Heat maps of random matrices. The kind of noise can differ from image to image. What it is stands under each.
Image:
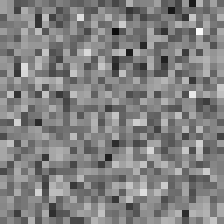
low rank plus noise
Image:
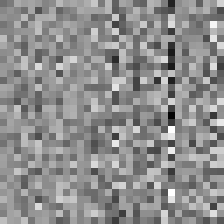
columns of uneven size
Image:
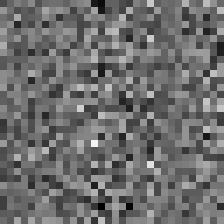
columns of uneven size
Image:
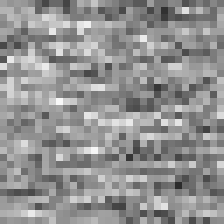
streaked along the rows
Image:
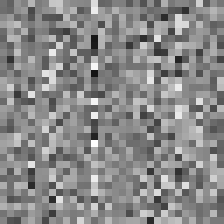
columns of uneven size
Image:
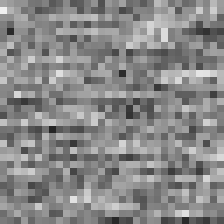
streaked along the rows
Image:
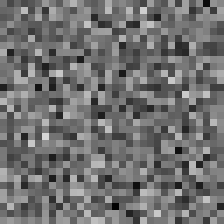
independent entries
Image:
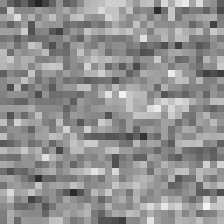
streaked along the rows
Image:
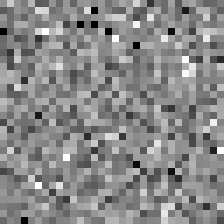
heavy tails
